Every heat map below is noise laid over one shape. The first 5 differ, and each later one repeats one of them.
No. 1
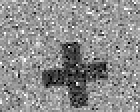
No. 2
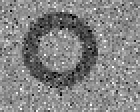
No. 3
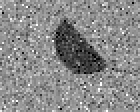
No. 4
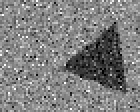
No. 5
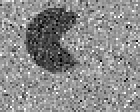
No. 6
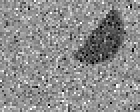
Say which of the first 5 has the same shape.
3
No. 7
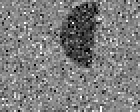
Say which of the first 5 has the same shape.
3
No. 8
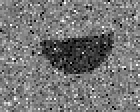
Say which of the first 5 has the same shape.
3
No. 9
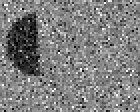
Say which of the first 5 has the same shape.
3
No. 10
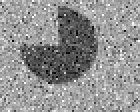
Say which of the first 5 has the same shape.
5
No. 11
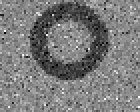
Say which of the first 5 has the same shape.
2
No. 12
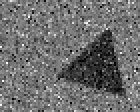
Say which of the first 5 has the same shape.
4
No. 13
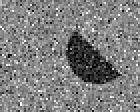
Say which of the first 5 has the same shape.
3
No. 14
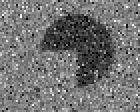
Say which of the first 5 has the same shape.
5
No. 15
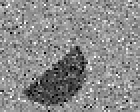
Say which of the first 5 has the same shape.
3
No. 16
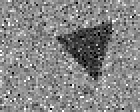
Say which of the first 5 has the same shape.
4
